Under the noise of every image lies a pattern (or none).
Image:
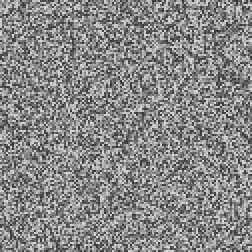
only noise
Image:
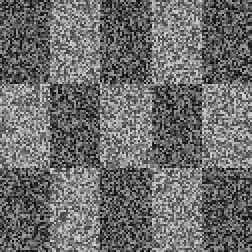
a checkerboard
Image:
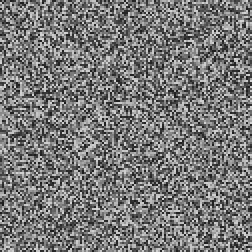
only noise
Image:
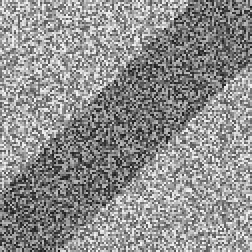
a diagonal band
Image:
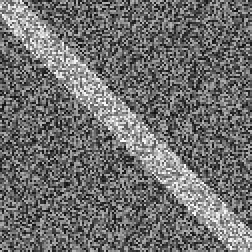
a diagonal band
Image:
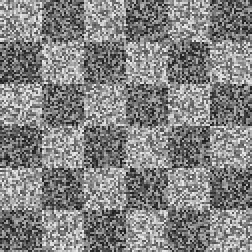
a checkerboard
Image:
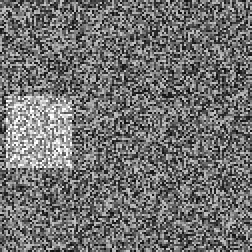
one block
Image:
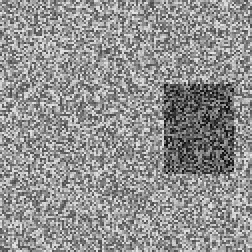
one block
